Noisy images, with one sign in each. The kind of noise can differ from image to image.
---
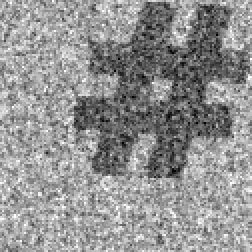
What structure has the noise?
blotchy
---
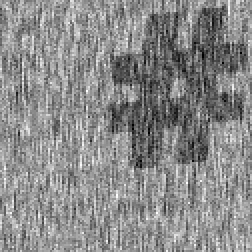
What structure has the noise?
streaked along the columns
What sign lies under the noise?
hash sign
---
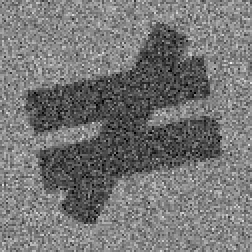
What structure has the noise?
independent entries
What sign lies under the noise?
not-equal sign
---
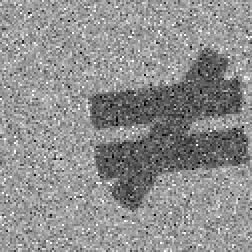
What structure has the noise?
heavy tails
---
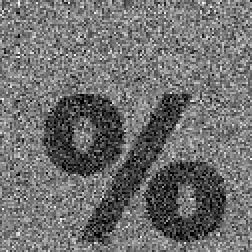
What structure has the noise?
low rank plus noise
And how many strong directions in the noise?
one
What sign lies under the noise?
percent sign
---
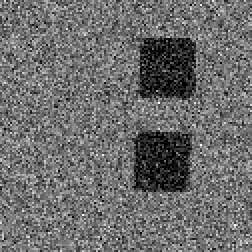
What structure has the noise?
independent entries
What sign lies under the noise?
colon
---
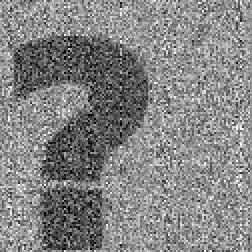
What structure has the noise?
columns of uneven size
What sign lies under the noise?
question mark
